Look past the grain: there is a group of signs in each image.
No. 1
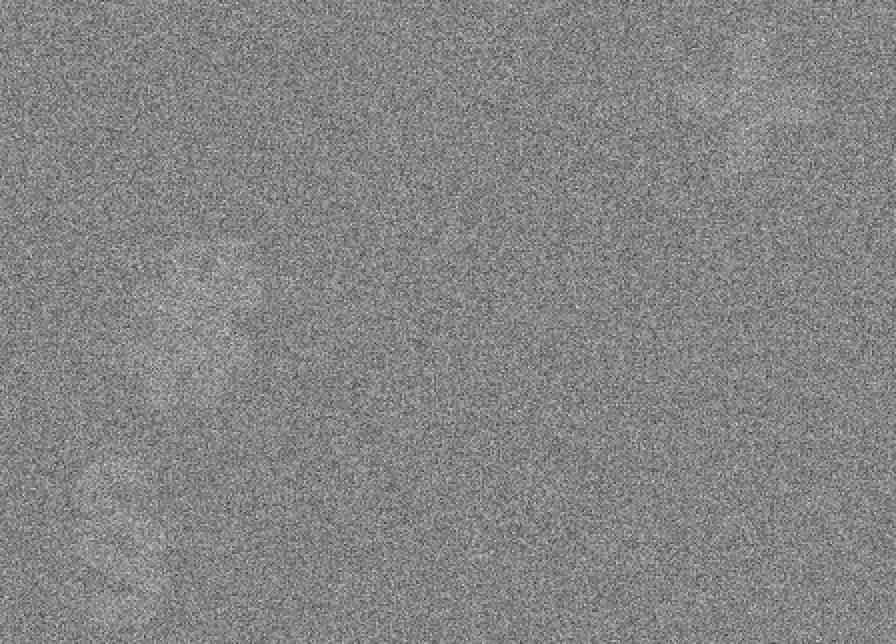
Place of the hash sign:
middle left
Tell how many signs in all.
3
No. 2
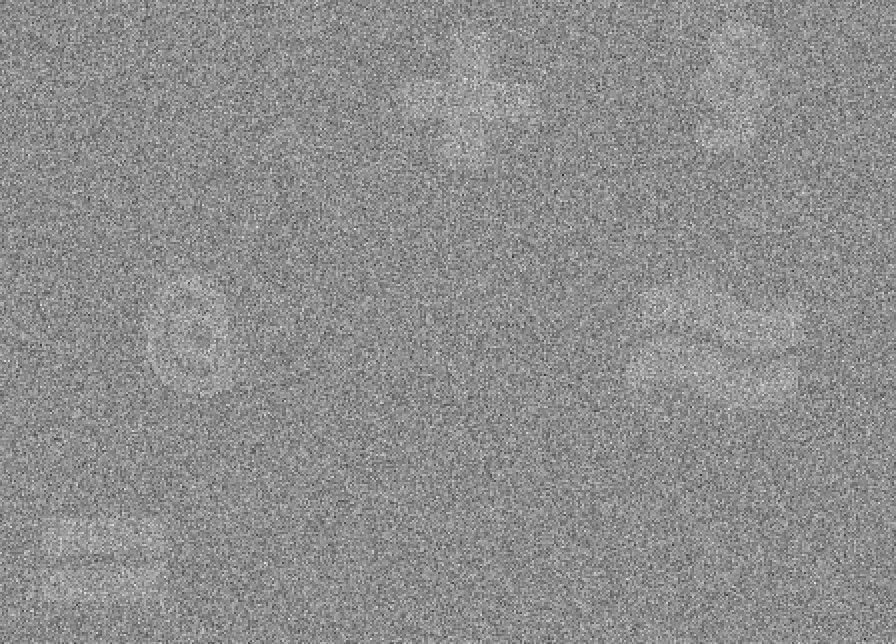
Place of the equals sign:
bottom left
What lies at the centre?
nothing
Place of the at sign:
middle left
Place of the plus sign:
top middle
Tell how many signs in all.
5
